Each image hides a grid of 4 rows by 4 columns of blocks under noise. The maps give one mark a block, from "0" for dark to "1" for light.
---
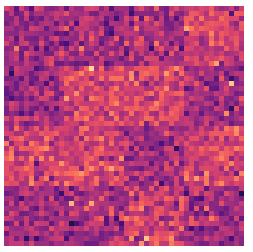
0 0 0 1
0 1 1 0
1 1 0 1
0 0 1 0
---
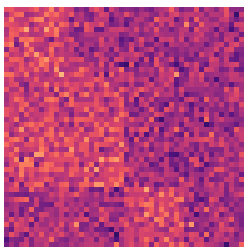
1 0 0 0
1 1 0 0
1 1 0 0
0 0 1 0
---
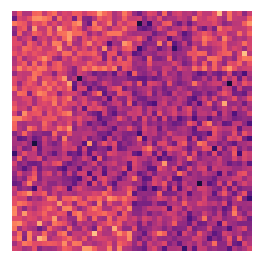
1 1 0 1
1 0 0 0
0 0 0 0
1 1 0 0
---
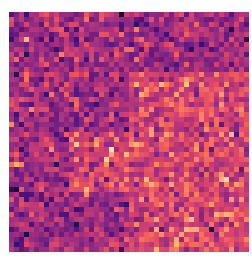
0 0 0 0
0 0 1 1
0 1 1 1
0 0 1 1
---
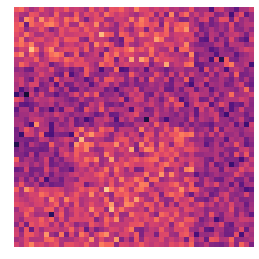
1 1 1 0
0 0 0 0
0 1 1 0
1 1 1 0
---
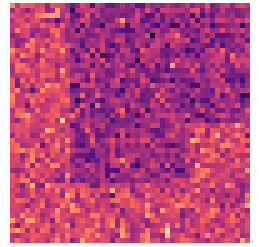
1 0 0 0
1 0 0 0
1 0 0 1
1 1 1 1
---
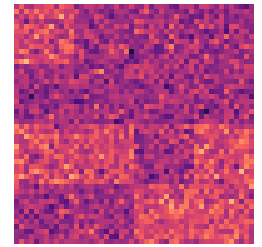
1 0 0 0
0 0 0 0
1 1 0 1
0 0 1 1
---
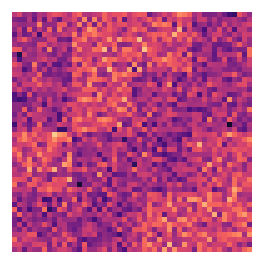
0 1 1 0
0 1 0 0
1 0 0 1
0 0 1 1
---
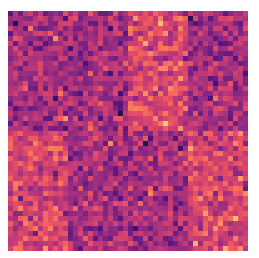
0 0 1 0
0 0 1 0
1 0 0 1
1 0 0 1
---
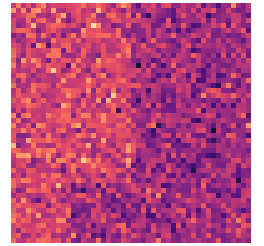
1 1 0 0
1 1 0 0
1 1 0 0
1 0 0 0
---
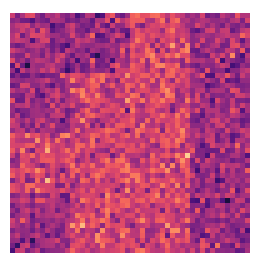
0 0 1 0
0 1 1 0
1 1 1 0
0 1 1 0
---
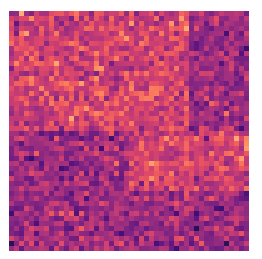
1 1 1 0
1 1 1 0
0 0 1 1
0 0 0 0
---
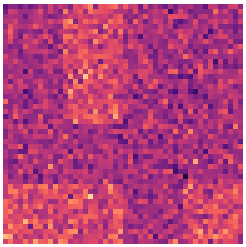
0 1 0 0
0 1 0 0
0 0 0 0
1 1 0 1
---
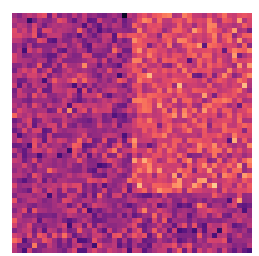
0 0 1 1
0 0 1 1
0 0 1 1
0 0 0 0
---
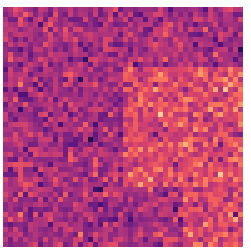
0 0 0 0
0 0 1 1
0 0 1 1
0 0 0 1
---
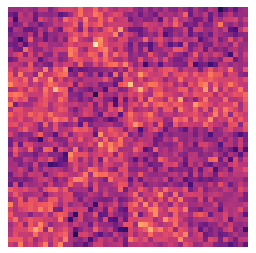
0 1 0 0
1 0 1 1
0 1 0 0
1 0 1 0
